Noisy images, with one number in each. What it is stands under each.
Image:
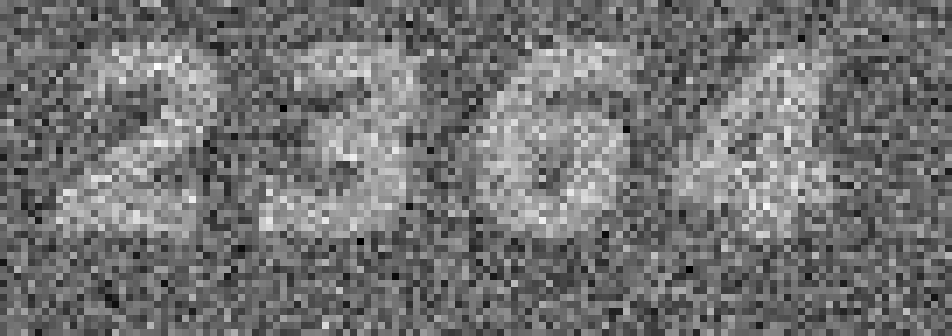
2364
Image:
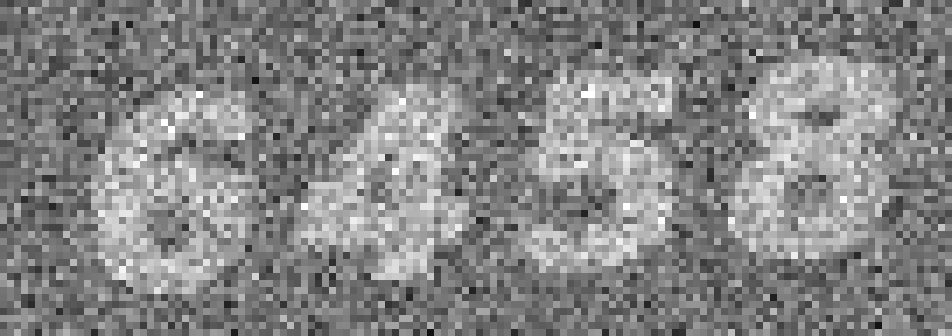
6458
